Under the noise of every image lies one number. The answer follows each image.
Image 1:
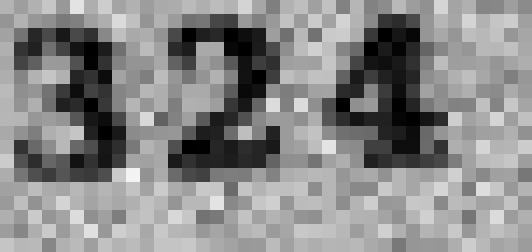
324
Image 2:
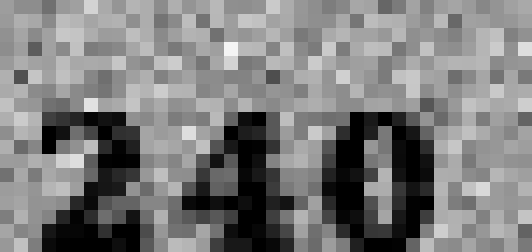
240
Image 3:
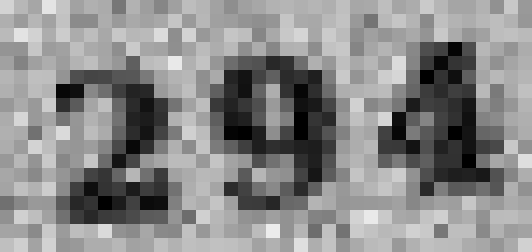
294
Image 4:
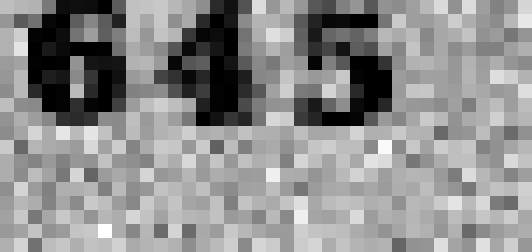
645
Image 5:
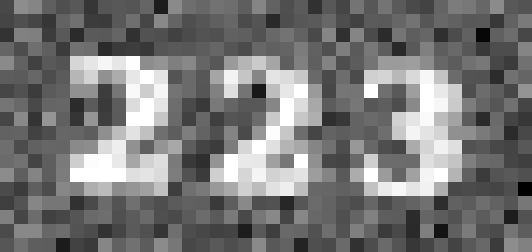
223
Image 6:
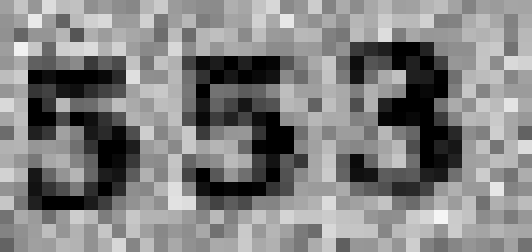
553
